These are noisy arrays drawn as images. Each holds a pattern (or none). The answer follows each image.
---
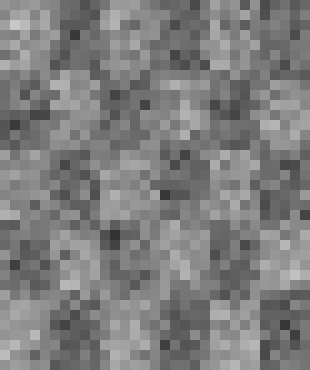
a checkerboard
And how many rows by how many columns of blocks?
5 by 6
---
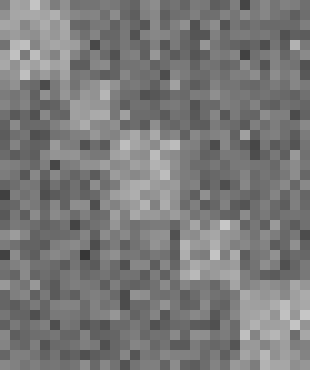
blocks along the diagonal
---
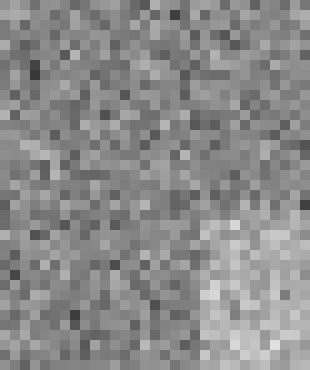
one block
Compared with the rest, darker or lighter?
lighter
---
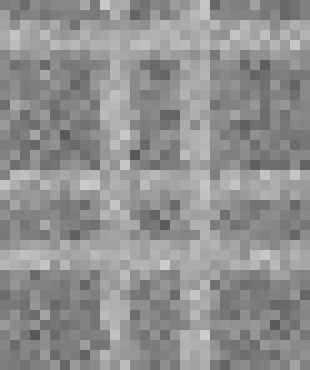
bands of rows crossing bands of columns
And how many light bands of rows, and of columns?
3 and 2
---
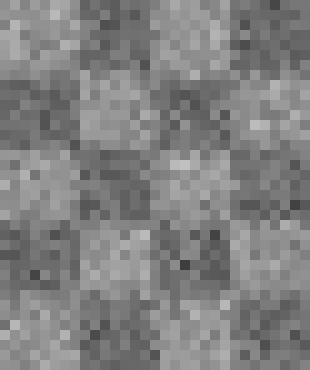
a checkerboard
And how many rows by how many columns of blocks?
5 by 4
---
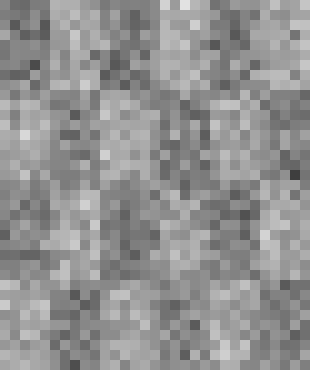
a checkerboard
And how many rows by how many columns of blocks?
4 by 6
